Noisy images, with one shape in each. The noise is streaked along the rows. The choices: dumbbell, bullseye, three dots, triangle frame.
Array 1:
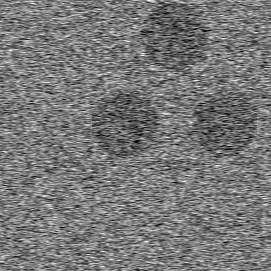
three dots
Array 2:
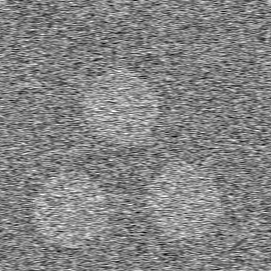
three dots
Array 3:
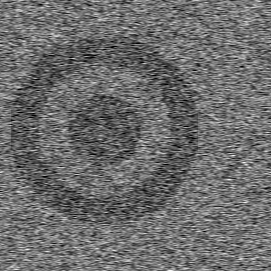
bullseye
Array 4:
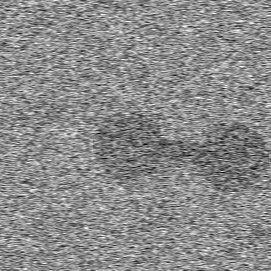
dumbbell
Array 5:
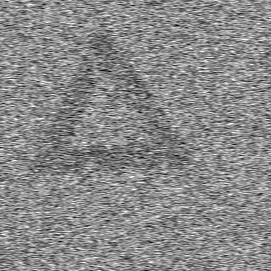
triangle frame
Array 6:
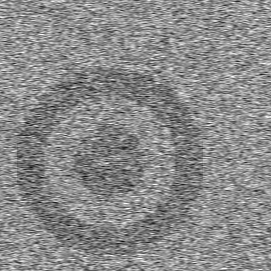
bullseye
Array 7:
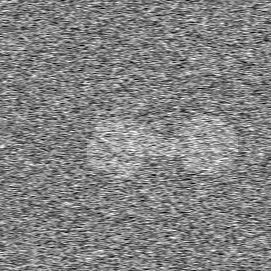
dumbbell
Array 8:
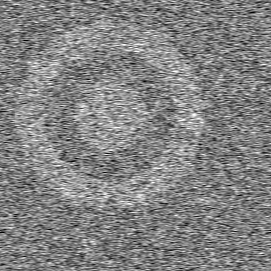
bullseye
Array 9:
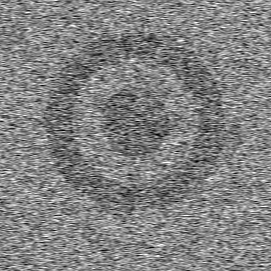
bullseye
